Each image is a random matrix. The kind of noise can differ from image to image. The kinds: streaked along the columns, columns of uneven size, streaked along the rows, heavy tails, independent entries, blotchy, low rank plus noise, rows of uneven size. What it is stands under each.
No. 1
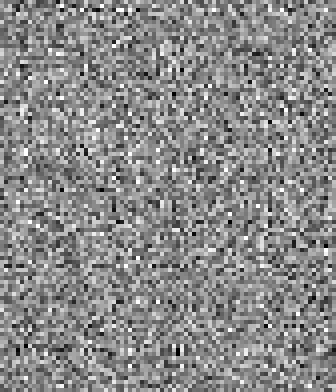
low rank plus noise
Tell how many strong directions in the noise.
five to eight
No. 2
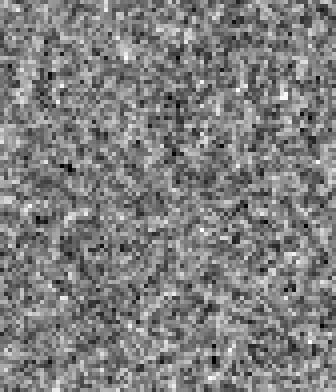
blotchy
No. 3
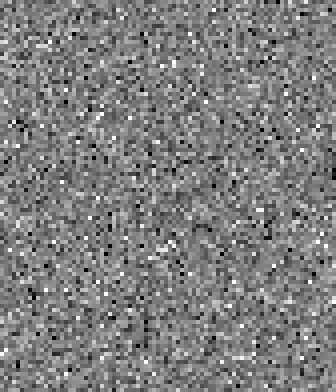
heavy tails
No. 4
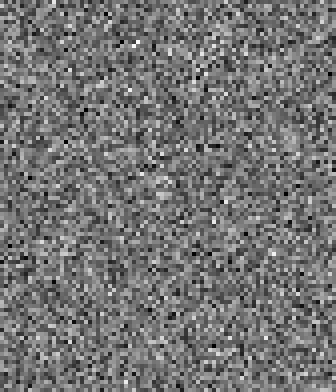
independent entries
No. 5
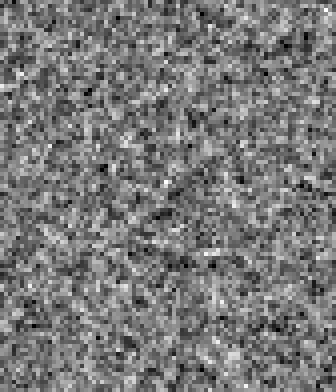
blotchy
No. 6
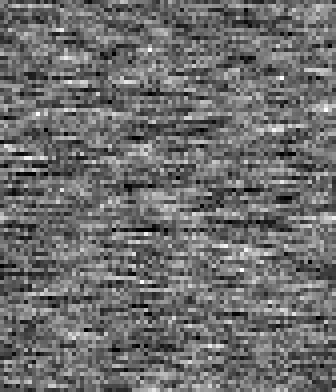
streaked along the rows
